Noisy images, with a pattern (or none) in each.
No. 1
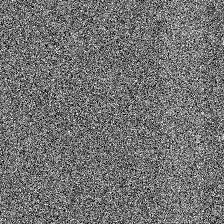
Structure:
one vertical stripe
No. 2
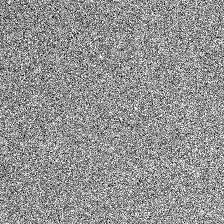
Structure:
a smooth slope
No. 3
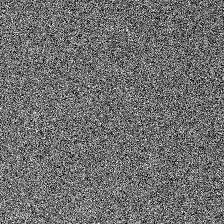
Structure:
a smooth slope
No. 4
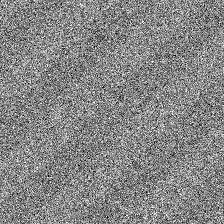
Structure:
diagonal stripes
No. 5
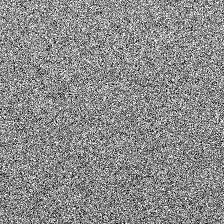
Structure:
a smooth slope
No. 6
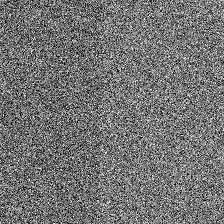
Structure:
a sharp edge
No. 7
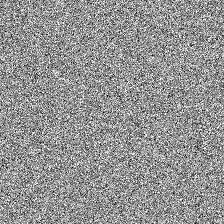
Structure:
only noise
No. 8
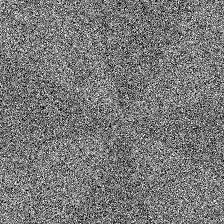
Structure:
spokes from one point
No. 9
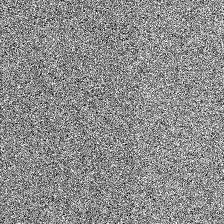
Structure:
a sharp edge
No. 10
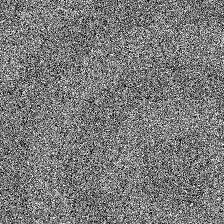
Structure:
rings round one point
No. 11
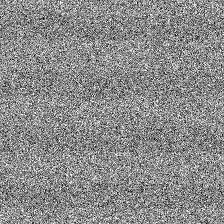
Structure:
horizontal stripes
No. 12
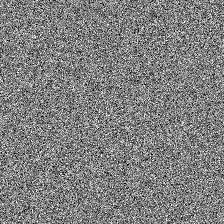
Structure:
only noise
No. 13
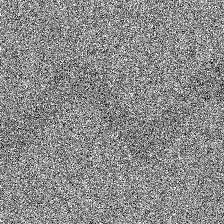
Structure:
a wavy band
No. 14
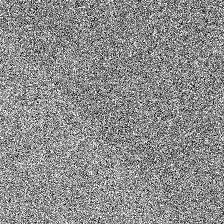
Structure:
a sharp edge
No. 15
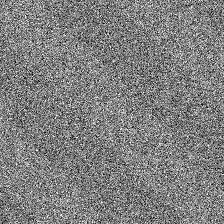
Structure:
diagonal stripes
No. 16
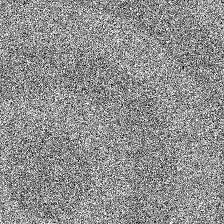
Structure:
rings round one point
